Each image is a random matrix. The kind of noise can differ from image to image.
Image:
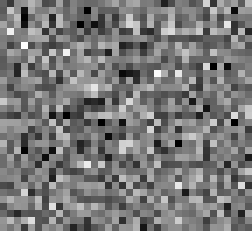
low rank plus noise
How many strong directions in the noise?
two
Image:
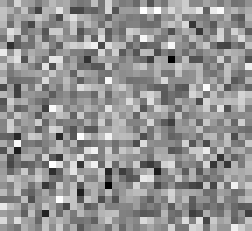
low rank plus noise
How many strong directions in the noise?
five to eight
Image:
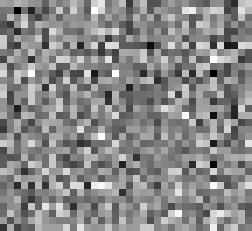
low rank plus noise
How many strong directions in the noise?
two
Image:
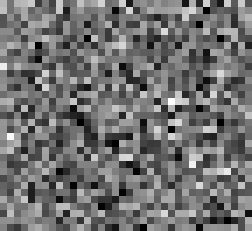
independent entries
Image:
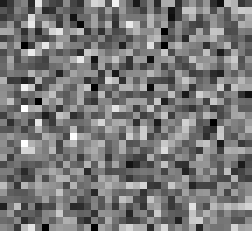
low rank plus noise
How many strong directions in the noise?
five to eight
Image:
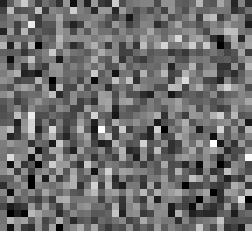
low rank plus noise
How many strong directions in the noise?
five to eight
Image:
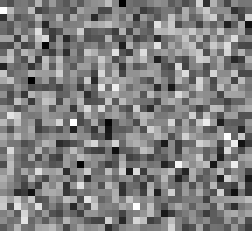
independent entries
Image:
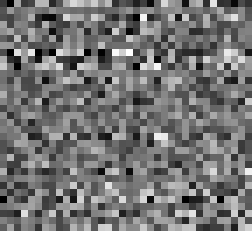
rows of uneven size
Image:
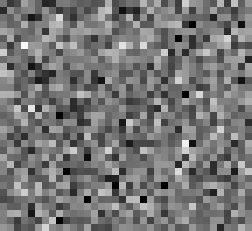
independent entries
